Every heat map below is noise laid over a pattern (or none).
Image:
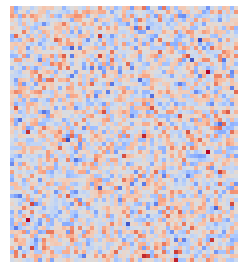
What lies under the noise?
only noise
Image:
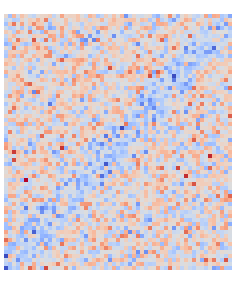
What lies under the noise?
a diagonal band
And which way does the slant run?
bottom left to top right
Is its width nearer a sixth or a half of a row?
a sixth
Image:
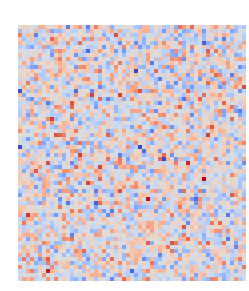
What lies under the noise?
only noise
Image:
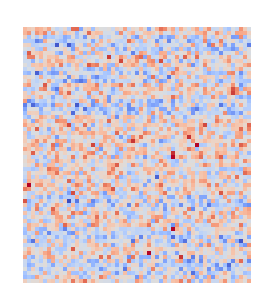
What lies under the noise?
bands of rows
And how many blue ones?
6
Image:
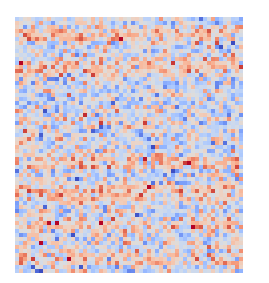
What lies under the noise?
bands of rows
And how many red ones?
6
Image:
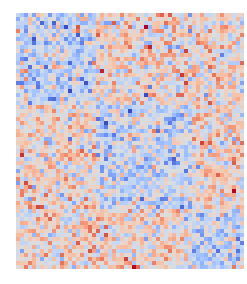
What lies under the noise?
blocks along the diagonal
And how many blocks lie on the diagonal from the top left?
3
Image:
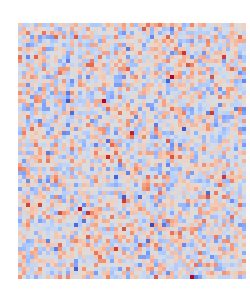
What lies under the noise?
only noise
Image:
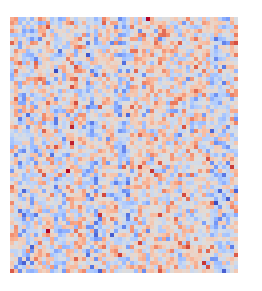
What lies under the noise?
bands of columns
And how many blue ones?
5
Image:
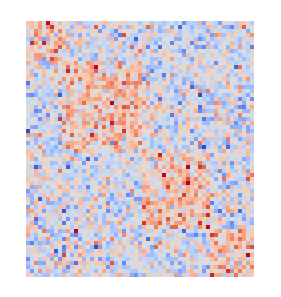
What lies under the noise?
blocks along the diagonal
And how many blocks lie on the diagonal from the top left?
4
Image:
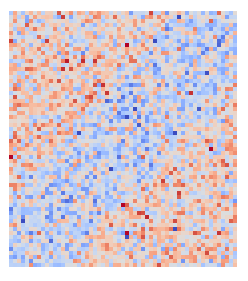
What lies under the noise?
a diagonal band
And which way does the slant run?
bottom left to top right
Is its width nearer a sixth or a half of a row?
a half
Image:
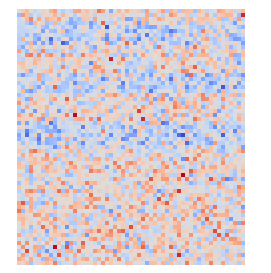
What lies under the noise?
bands of rows
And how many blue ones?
3
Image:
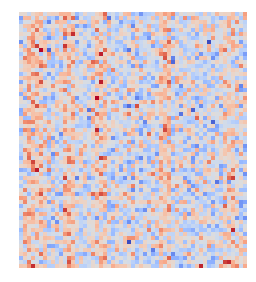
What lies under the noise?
bands of columns
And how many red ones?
5
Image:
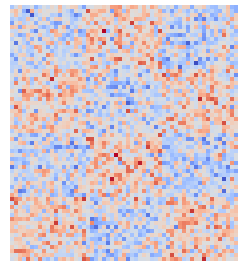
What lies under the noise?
a checkerboard
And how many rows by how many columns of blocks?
4 by 3
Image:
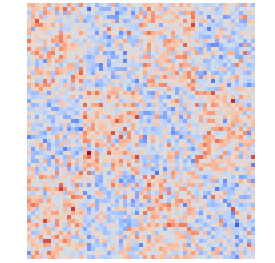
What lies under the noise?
a checkerboard
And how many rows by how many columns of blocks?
3 by 4
